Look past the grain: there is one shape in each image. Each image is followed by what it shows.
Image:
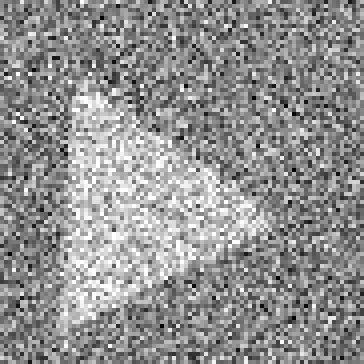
light triangle
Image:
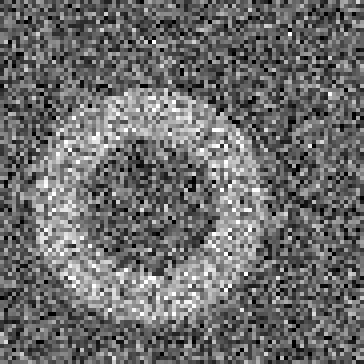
light ring
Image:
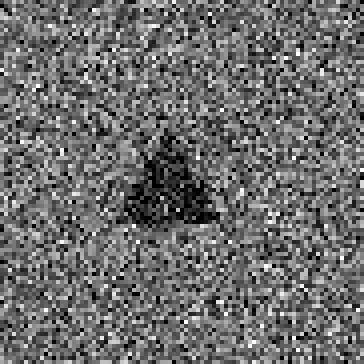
dark triangle, centre
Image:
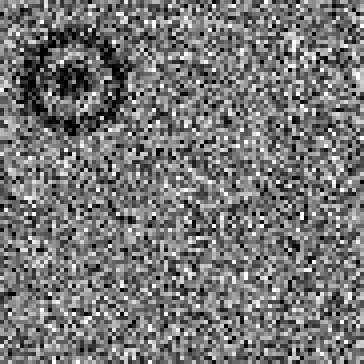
dark bullseye, top left
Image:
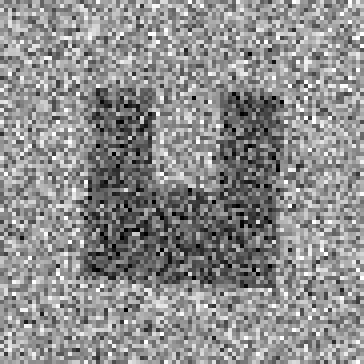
dark square with a notch
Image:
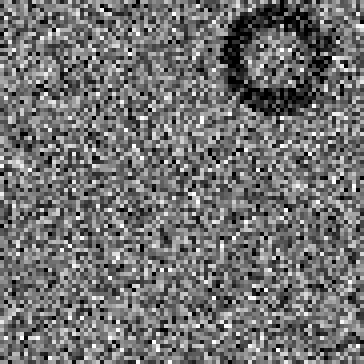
dark ring, top right
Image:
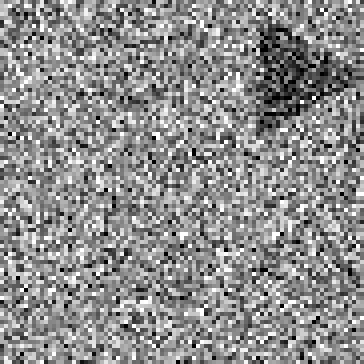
dark triangle, top right
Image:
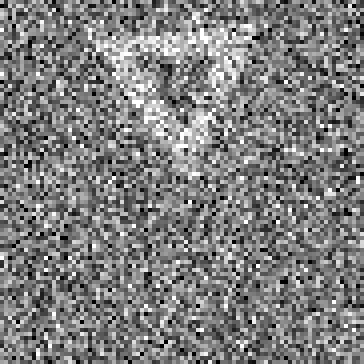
light triangle frame
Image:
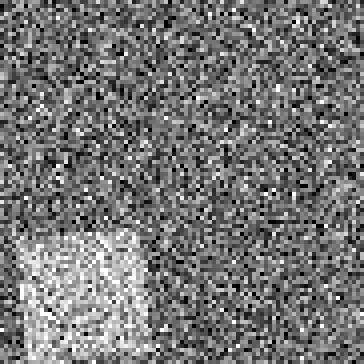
light square, bottom left
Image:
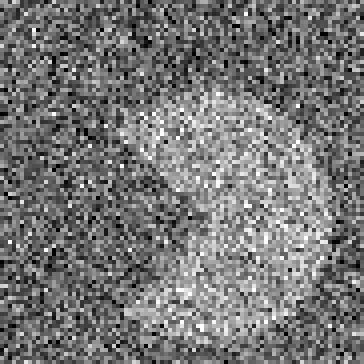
light disc with a wedge cut out
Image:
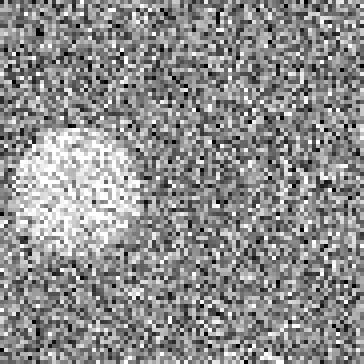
light disc, middle left
